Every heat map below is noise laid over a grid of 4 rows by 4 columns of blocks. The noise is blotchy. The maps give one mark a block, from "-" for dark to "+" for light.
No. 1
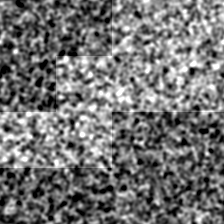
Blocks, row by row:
--++
-+++
++--
----
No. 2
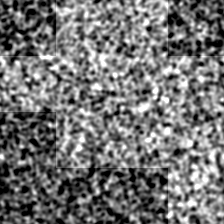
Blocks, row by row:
-++-
++++
-+++
---+
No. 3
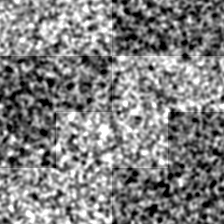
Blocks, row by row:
++--
--++
-++-
++--
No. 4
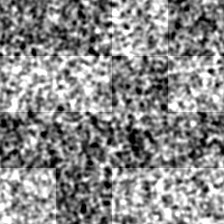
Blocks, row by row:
--+-
++-+
----
+-++
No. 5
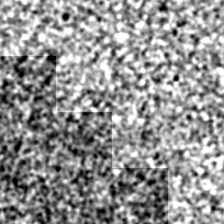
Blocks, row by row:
++++
-+++
--++
---+
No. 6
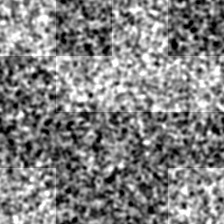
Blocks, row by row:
+-+-
-+++
----
+--+
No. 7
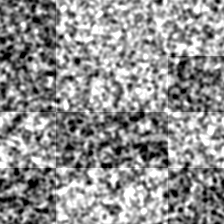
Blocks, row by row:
-+++
-++-
+--+
-++-
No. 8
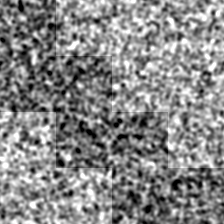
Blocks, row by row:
-+++
--++
+--+
++--
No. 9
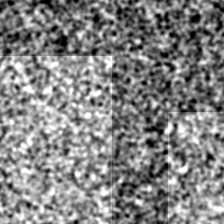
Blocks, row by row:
----
++--
++-+
++-+
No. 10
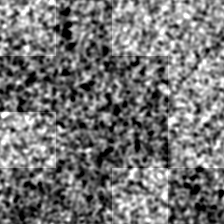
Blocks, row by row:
+-++
---+
+--+
--+-
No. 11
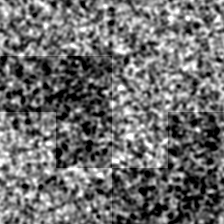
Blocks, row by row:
++++
--++
+-+-
++--
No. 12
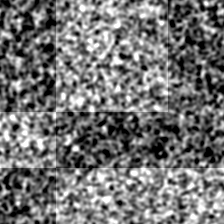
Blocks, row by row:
-++-
-++-
+---
-+++
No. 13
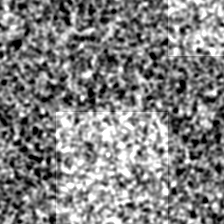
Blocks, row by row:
---+
----
-++-
-++-
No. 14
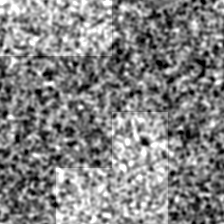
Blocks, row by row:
++--
----
--+-
-++-
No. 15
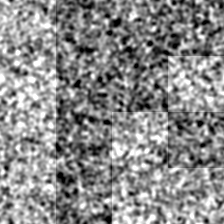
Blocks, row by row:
+---
+--+
+-+-
+-++
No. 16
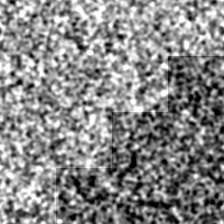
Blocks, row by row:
++++
+++-
++--
+---
